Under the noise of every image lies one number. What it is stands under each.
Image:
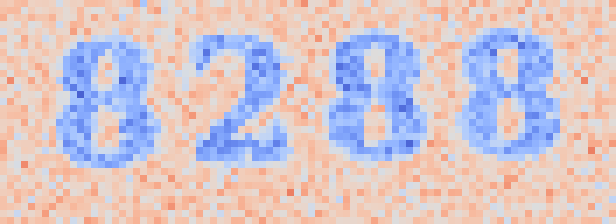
8288
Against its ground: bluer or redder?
bluer
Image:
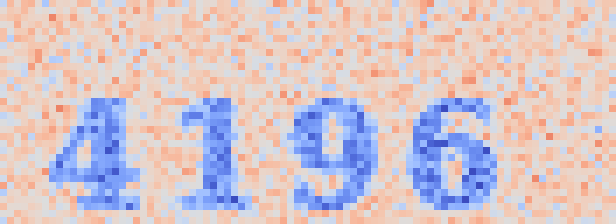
4196
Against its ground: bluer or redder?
bluer
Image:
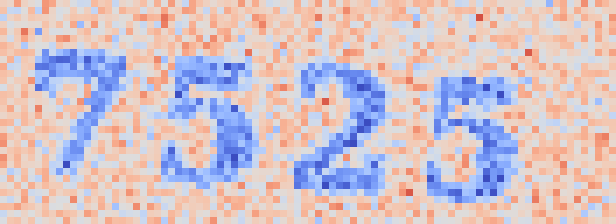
7525
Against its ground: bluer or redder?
bluer
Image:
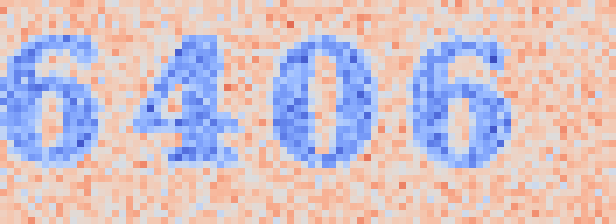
6406
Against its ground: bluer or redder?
bluer
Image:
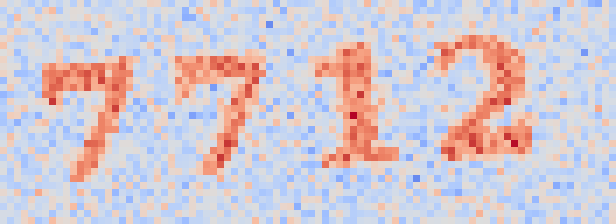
7712
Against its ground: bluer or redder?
redder
